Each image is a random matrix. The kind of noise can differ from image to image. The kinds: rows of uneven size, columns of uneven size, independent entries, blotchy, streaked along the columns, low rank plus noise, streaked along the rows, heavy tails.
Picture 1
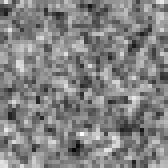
blotchy
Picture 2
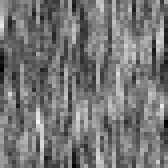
streaked along the columns
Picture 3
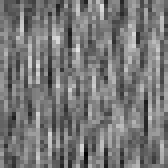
streaked along the columns
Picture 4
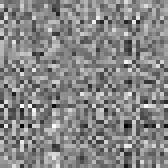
low rank plus noise
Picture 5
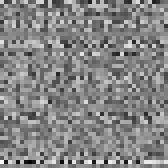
rows of uneven size
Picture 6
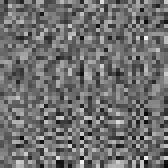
low rank plus noise
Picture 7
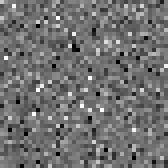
heavy tails
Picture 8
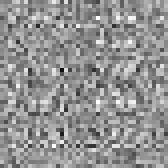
low rank plus noise
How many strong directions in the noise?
two
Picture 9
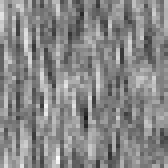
streaked along the columns
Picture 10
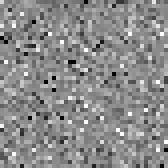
heavy tails
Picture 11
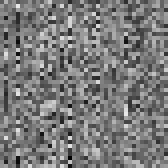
columns of uneven size
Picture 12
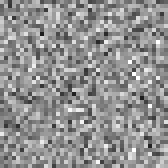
independent entries
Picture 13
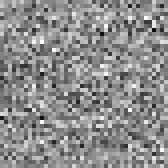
low rank plus noise
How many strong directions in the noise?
five to eight
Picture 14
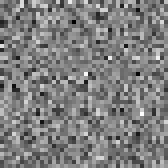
low rank plus noise
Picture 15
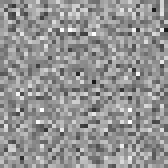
low rank plus noise
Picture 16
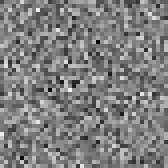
independent entries
